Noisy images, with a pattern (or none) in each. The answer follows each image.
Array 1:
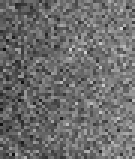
a smooth slope
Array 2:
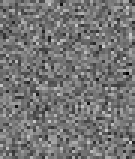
only noise
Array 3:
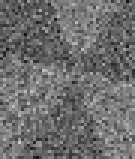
spokes from one point
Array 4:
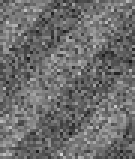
diagonal stripes
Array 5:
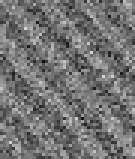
diagonal stripes
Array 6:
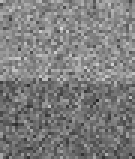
a sharp edge
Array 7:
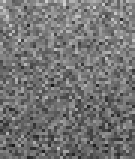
a smooth slope
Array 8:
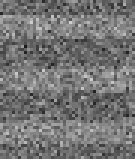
horizontal stripes
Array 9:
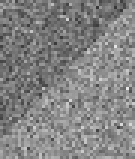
a sharp edge
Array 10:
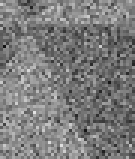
spokes from one point
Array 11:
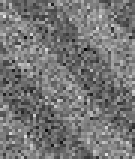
diagonal stripes
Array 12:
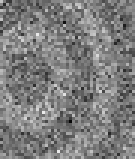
rings round one point
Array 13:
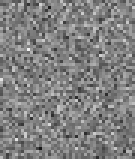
only noise
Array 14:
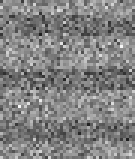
horizontal stripes
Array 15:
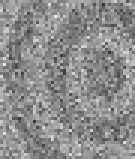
rings round one point
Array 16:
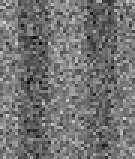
vertical stripes
